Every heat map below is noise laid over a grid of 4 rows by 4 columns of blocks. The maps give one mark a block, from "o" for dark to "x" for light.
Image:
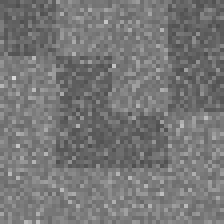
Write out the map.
oxxo
xoxo
xoox
xxxx
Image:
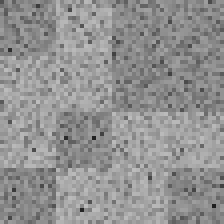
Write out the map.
oxoo
xxoo
xoxx
oxxo
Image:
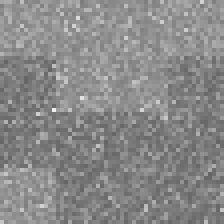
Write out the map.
xxxx
oxxo
oooo
xooo
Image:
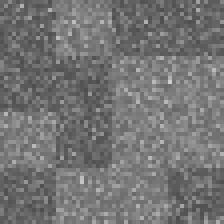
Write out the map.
oxoo
ooxx
xoxx
oxxo
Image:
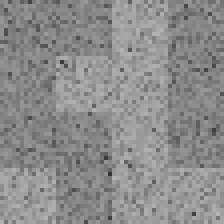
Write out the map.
ooxo
oxxo
ooxo
xoxx
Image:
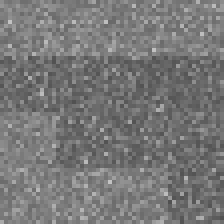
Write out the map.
xxxx
oooo
xooo
xxxo
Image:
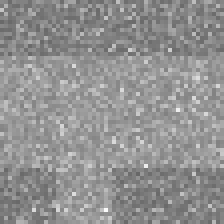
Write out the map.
oooo
xxxx
xxxx
oxoo
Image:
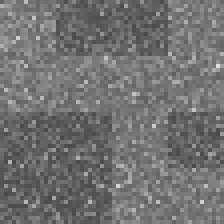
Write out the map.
xoox
xxxx
ooxo
ooxx
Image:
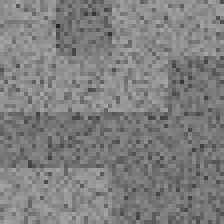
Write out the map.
xoxx
xxxo
oooo
xxoo
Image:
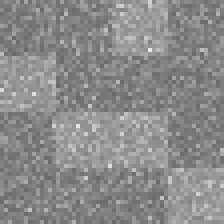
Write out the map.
ooxo
xooo
oxxo
ooox
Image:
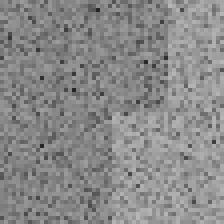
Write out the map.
ooox
ooox
ooxx
ooxx
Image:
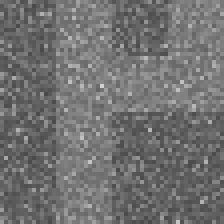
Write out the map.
oxox
oxxx
oxoo
oxoo
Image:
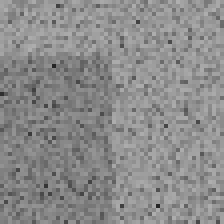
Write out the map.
xxxx
ooxx
ooxx
ooxx
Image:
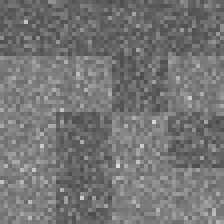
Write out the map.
oooo
xxox
xoxo
xoxx
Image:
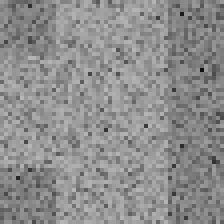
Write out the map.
oxxo
xxxo
xxxo
oxxo
